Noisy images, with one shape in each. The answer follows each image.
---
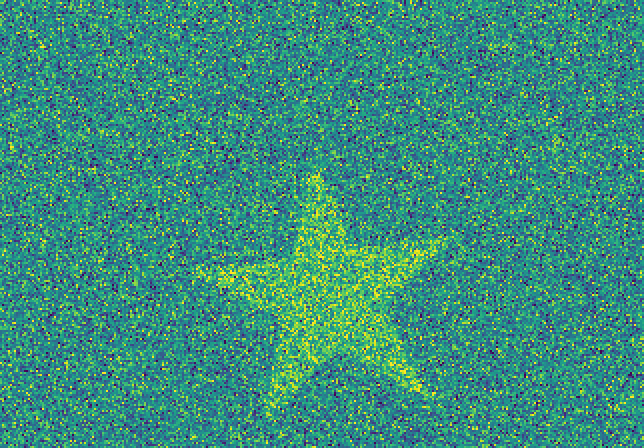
star
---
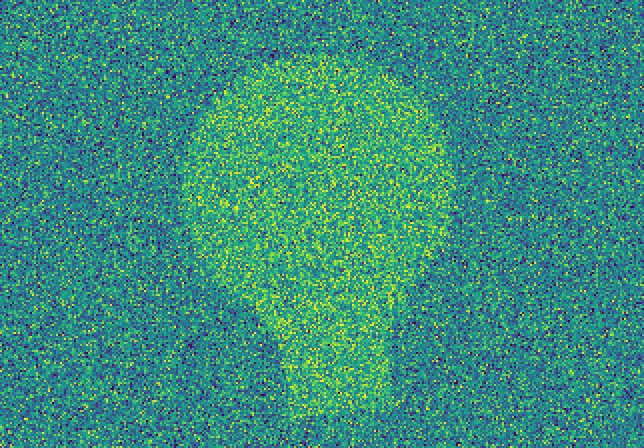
light bulb
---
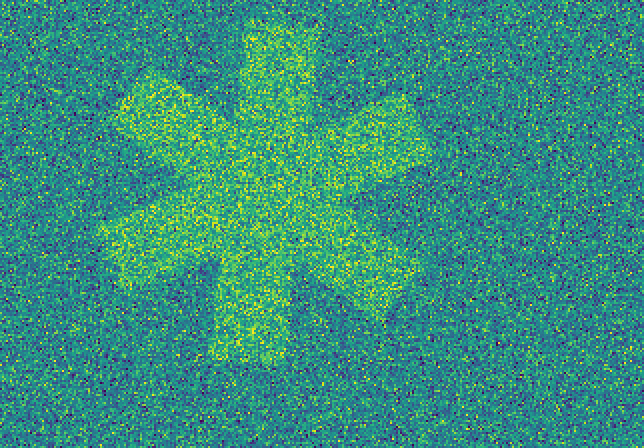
asterisk
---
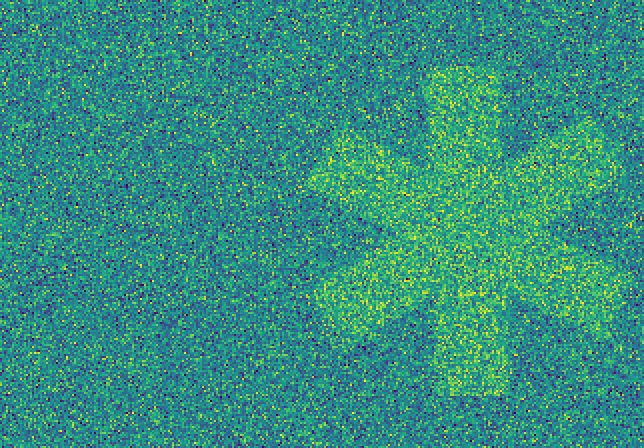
asterisk
